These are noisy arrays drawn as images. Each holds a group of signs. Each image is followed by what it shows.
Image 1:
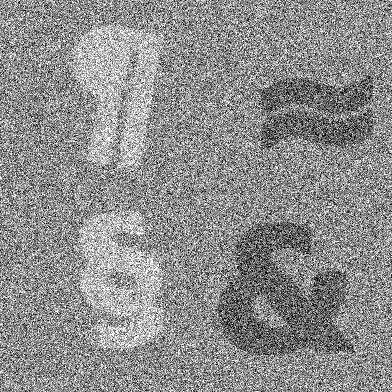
top left: light pilcrow; top right: dark approximately sign; bottom left: light section sign; bottom right: dark ampersand
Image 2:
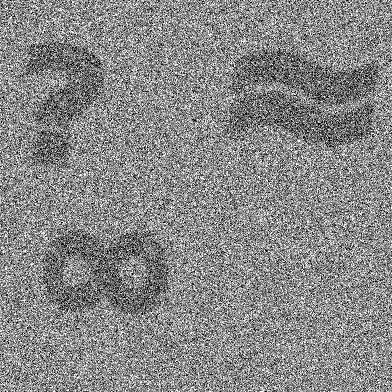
top left: dark question mark; top right: dark approximately sign; bottom left: dark infinity sign
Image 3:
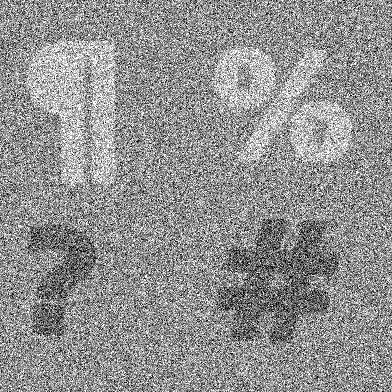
top left: light pilcrow; top right: light percent sign; bottom left: dark question mark; bottom right: dark hash sign
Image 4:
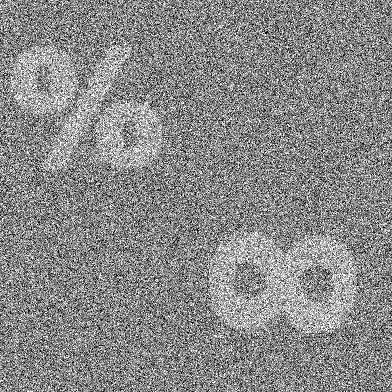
top left: light percent sign; bottom right: light infinity sign
